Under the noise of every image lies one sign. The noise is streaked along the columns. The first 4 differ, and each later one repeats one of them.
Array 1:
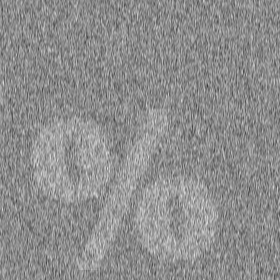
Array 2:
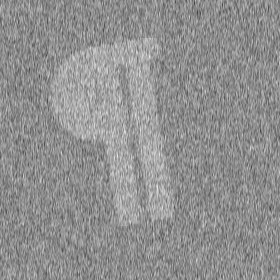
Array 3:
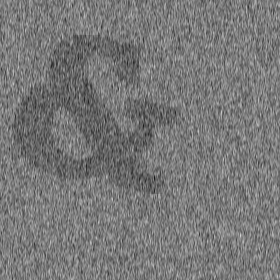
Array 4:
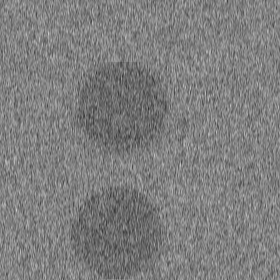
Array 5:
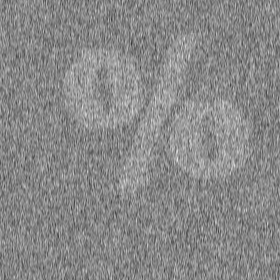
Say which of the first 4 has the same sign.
1
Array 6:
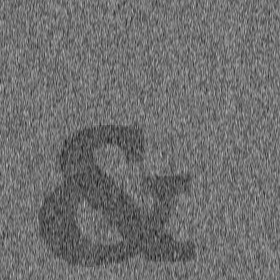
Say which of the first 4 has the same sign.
3
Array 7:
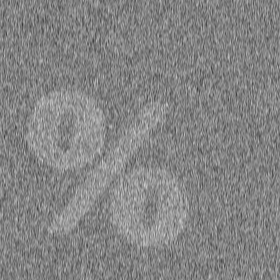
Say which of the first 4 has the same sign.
1
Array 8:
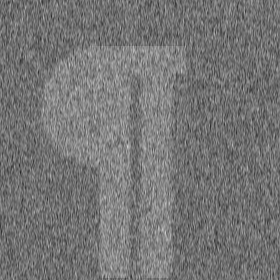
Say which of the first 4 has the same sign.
2
